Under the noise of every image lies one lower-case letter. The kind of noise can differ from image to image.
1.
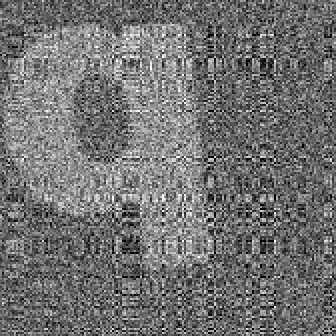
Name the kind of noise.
low rank plus noise
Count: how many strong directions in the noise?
one
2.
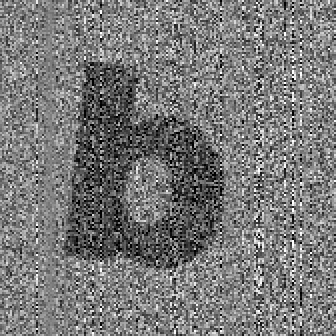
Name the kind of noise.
columns of uneven size
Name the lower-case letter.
b
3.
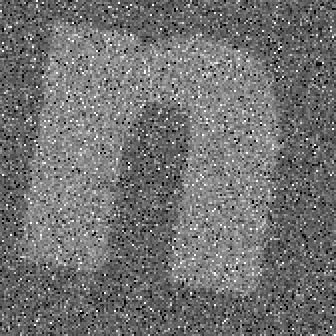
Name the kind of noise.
heavy tails
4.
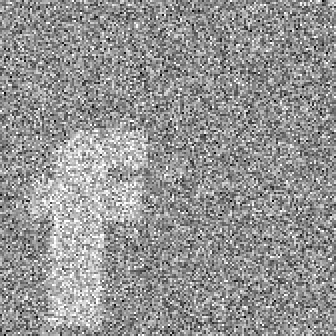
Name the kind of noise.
independent entries
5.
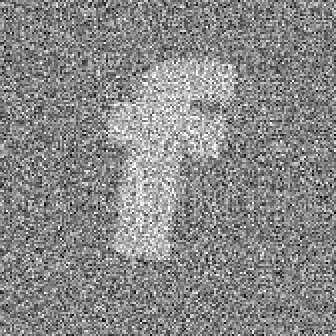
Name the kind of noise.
low rank plus noise
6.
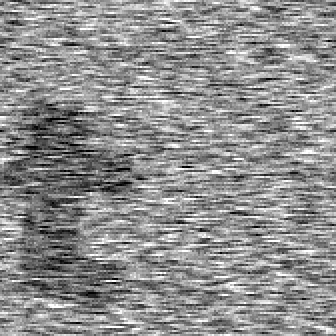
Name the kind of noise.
streaked along the rows
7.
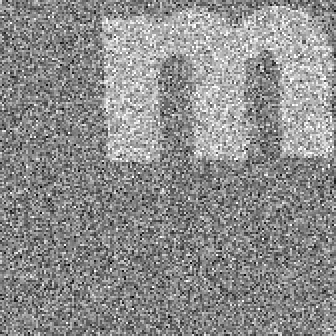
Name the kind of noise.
independent entries
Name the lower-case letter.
m
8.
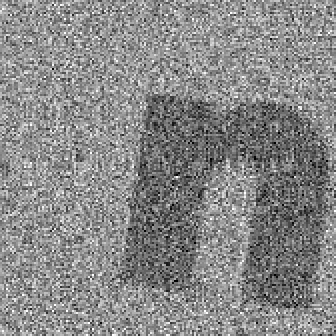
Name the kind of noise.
low rank plus noise
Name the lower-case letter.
n
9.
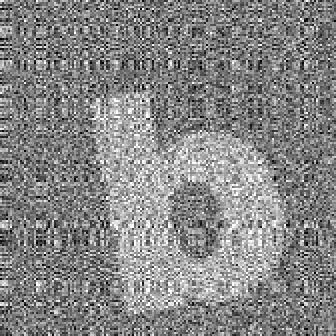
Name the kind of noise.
low rank plus noise
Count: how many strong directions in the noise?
one
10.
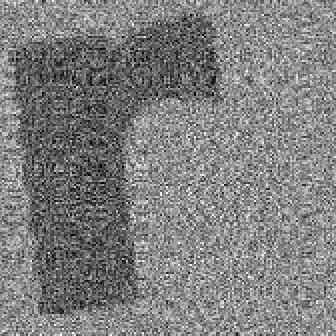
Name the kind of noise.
low rank plus noise
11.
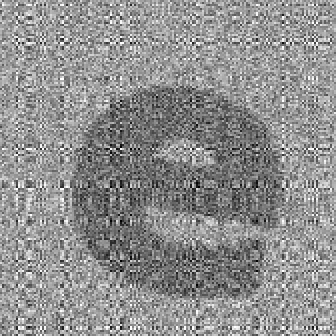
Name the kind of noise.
low rank plus noise
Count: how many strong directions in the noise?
one
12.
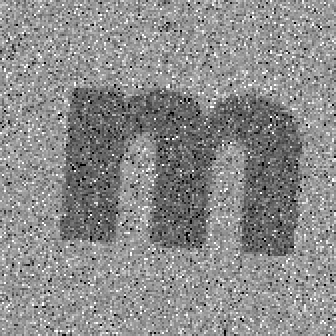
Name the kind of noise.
heavy tails
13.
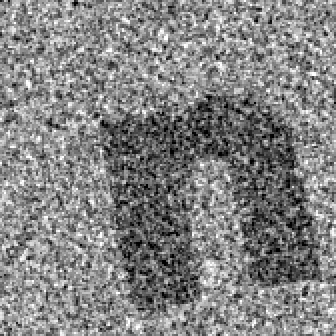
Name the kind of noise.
blotchy
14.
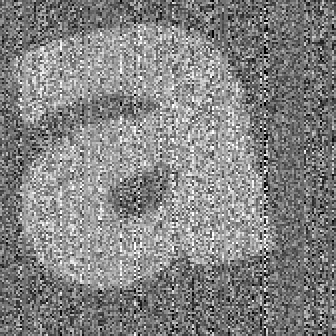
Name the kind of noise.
columns of uneven size
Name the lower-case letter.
a
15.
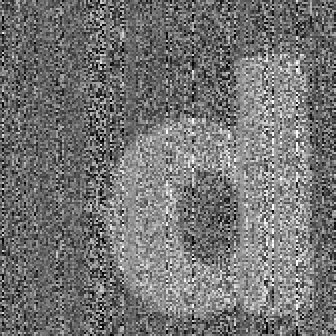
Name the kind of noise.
columns of uneven size
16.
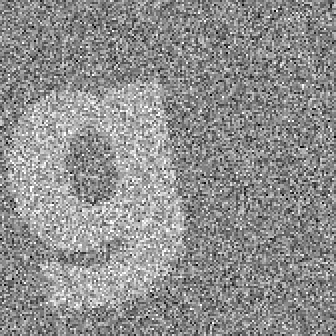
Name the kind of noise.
independent entries
